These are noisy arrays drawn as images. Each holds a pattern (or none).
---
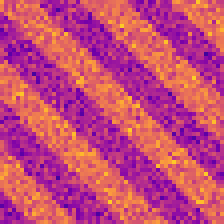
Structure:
diagonal stripes
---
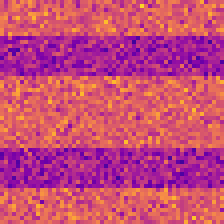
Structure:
horizontal stripes
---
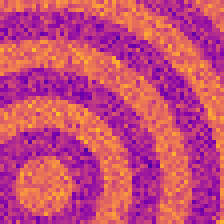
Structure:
rings round one point
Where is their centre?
bottom left
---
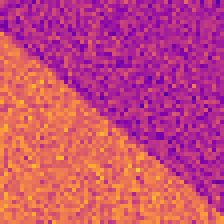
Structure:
a sharp edge
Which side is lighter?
bottom left
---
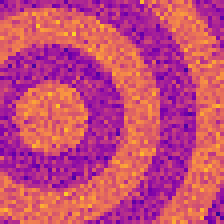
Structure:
rings round one point
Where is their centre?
middle left
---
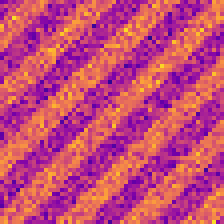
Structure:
diagonal stripes
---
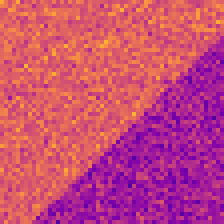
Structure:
a sharp edge
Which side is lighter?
top left
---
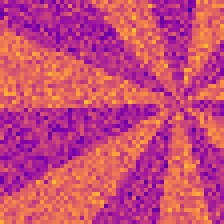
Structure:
spokes from one point
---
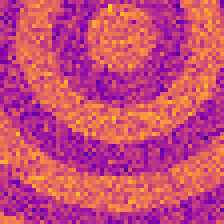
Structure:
rings round one point
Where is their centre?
top middle
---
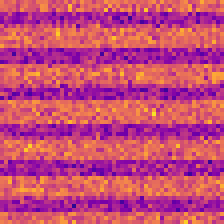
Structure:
horizontal stripes
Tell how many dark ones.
6
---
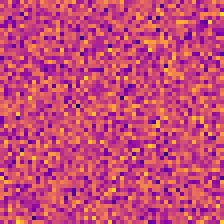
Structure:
only noise
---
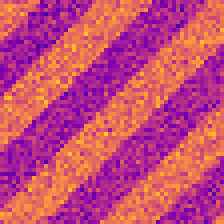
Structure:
diagonal stripes
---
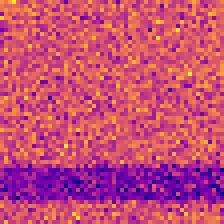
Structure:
one horizontal stripe
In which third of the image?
bottom
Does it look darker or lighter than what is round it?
darker
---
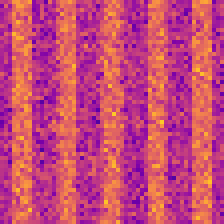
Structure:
vertical stripes
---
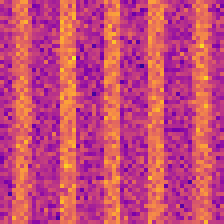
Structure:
vertical stripes
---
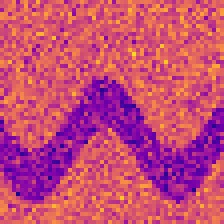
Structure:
a wavy band
